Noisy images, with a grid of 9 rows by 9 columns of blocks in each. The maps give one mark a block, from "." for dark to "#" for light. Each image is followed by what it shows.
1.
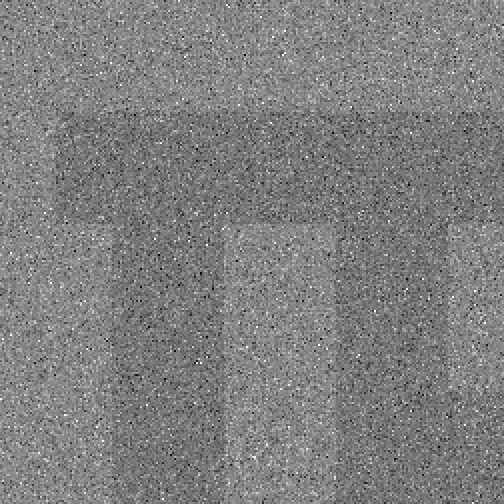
#########
#########
#........
#........
##..##..#
##..##..#
##..##..#
##..##...
##..##...
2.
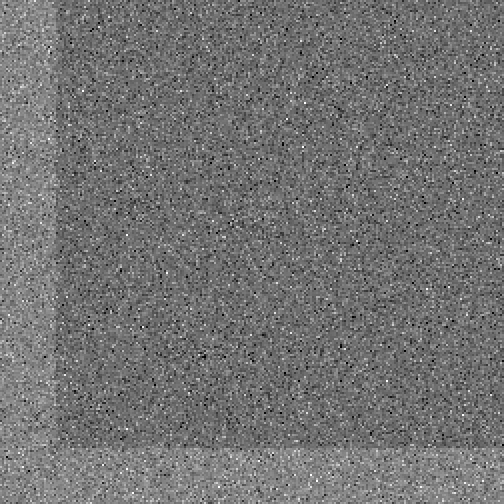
#........
#........
#........
#........
#........
#........
#........
#........
#########
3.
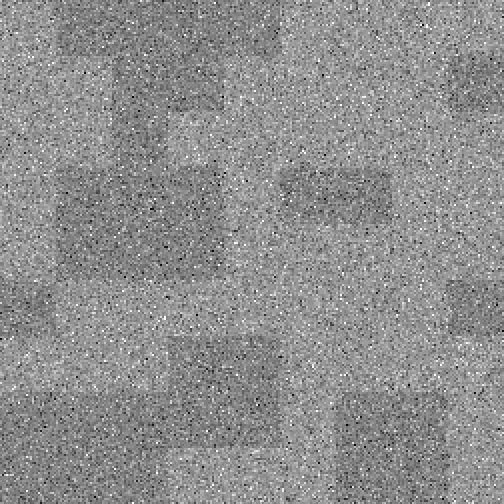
#....####
##..####.
##.######
#...#..##
#...#####
.#######.
###..####
.....#..#
...###..#
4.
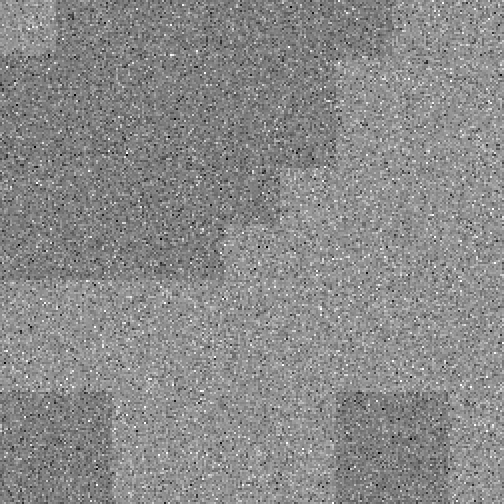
#......##
......###
......###
.....####
....#####
#########
#########
..####..#
..####..#
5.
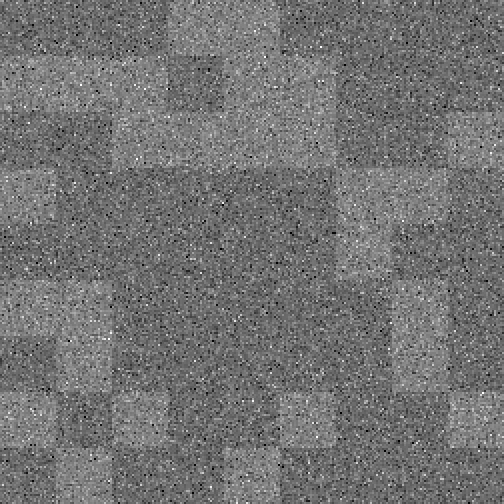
...##....
###.##...
..####..#
#.....##.
......#..
##.....#.
.#.....#.
#.#..#..#
.#..#....
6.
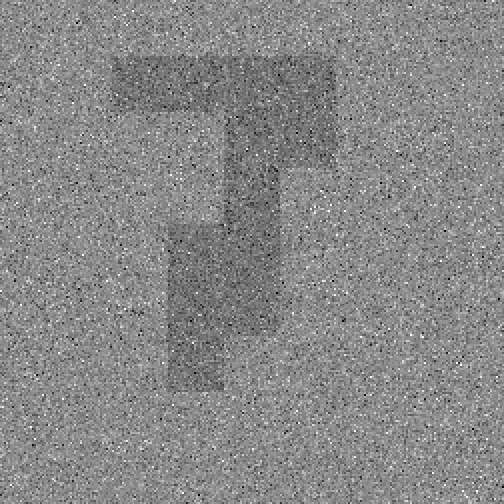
#########
##....###
####..###
####.####
###..####
###..####
###.#####
#########
#########
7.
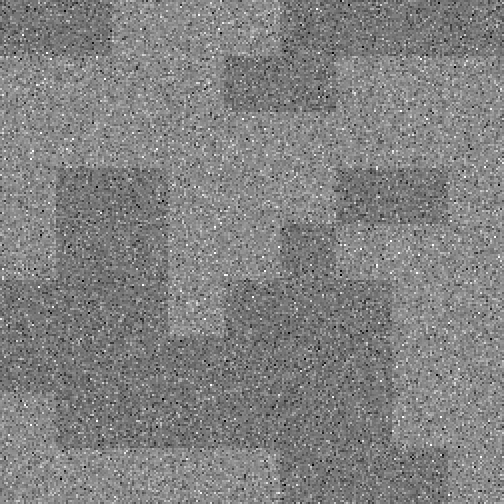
..###....
####..###
#########
#..###..#
#..##.###
...#...##
.......##
#......##
#####...#
